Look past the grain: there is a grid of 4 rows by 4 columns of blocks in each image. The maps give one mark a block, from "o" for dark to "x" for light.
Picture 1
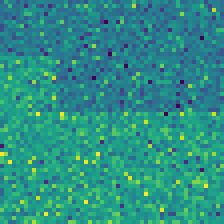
oooo
xooo
xxxx
xxxx
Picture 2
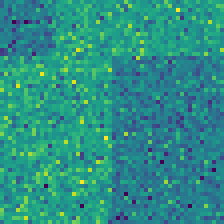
oxxx
xxoo
xxoo
xxoo
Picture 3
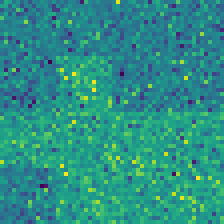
oooo
oxoo
xxxx
oxxx
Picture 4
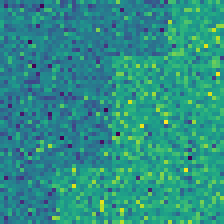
ooox
ooxx
ooxx
oxxx
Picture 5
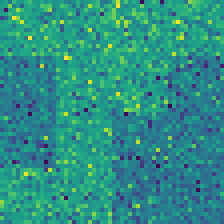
xxxx
oxxo
oxoo
xxoo
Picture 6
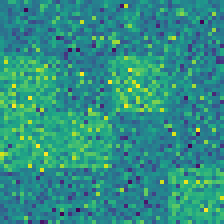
oooo
xoxo
xxoo
ooox
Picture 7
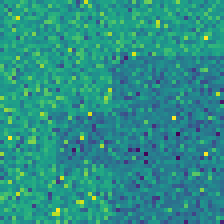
xxxx
xxoo
xooo
xxoo
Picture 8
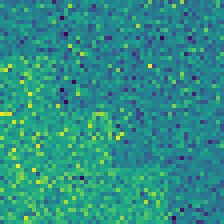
oooo
xooo
xxoo
xxxo
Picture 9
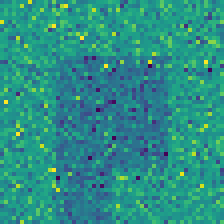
xxxx
xoox
xoox
xoxx
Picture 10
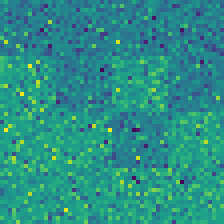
oooo
xoxo
xxox
xxxx
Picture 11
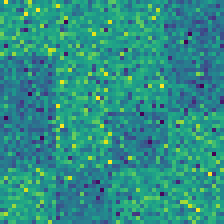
xxxo
oxxo
oxox
xoxx
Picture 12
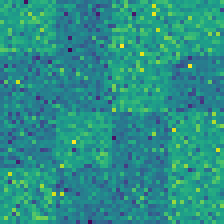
xoxx
ooxo
oxox
xoox
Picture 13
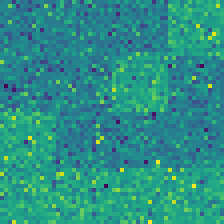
ooox
ooxo
xooo
xxxx
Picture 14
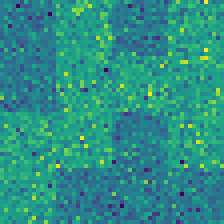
oxox
oxxx
xxox
xooo
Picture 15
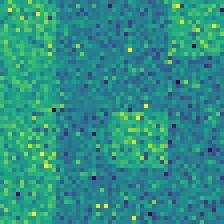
xoox
xooo
xoxo
xooo
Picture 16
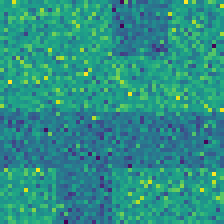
xxox
xxxx
oooo
xoxx
